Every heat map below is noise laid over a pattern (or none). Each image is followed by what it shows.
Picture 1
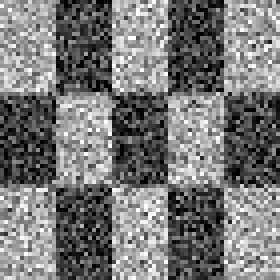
a checkerboard
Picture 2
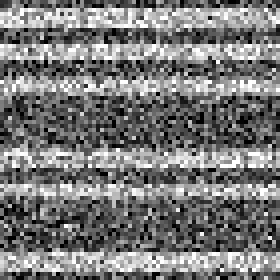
bands of rows
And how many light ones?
6
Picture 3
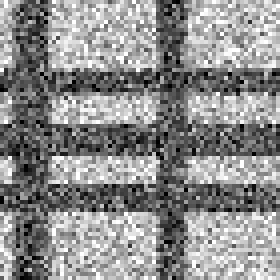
bands of rows crossing bands of columns
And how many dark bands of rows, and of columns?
3 and 2
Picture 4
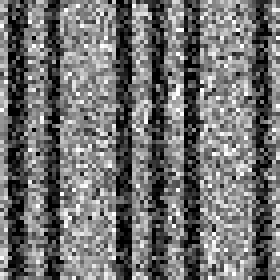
bands of columns
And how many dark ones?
6
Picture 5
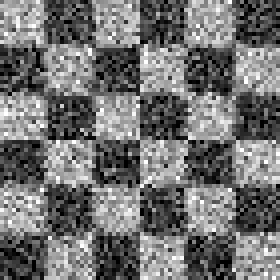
a checkerboard
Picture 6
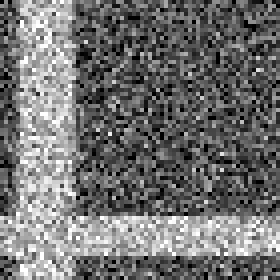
bands of rows crossing bands of columns
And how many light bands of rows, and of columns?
1 and 1
